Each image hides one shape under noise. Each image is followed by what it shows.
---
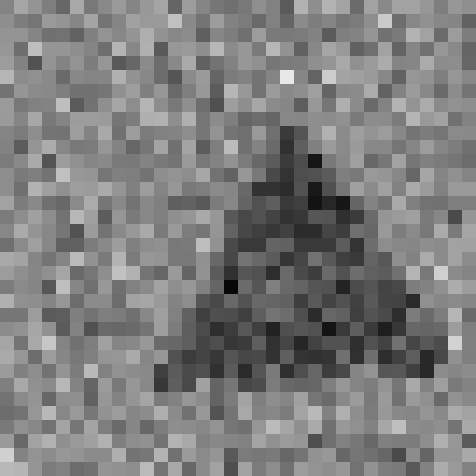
triangle
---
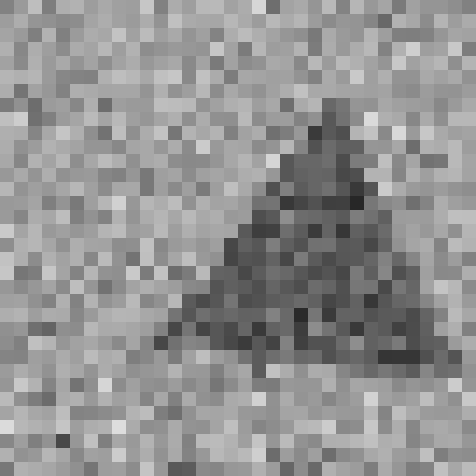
triangle
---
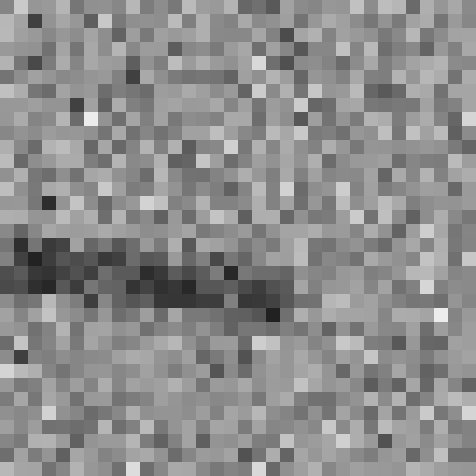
bar
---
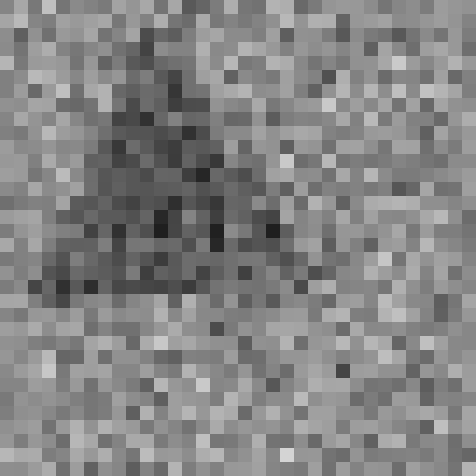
triangle
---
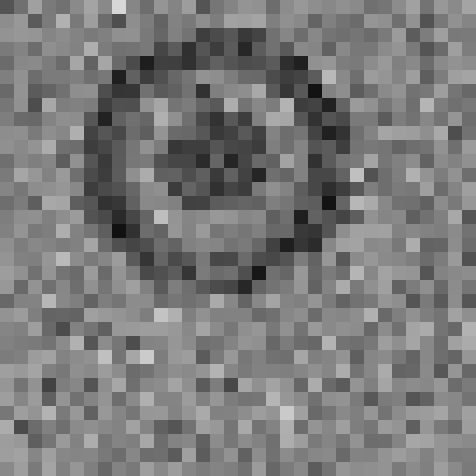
bullseye
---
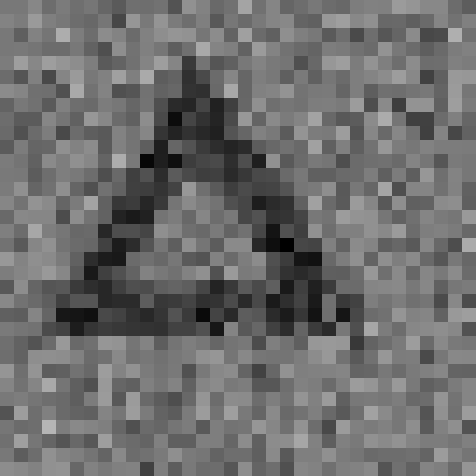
triangle frame
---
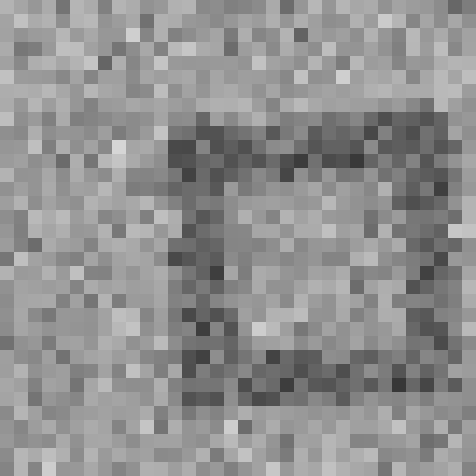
square frame
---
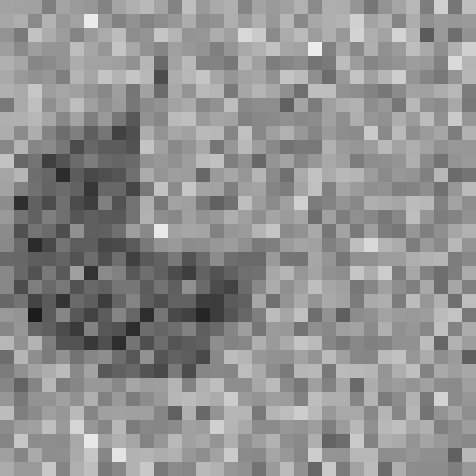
disc with a wedge cut out
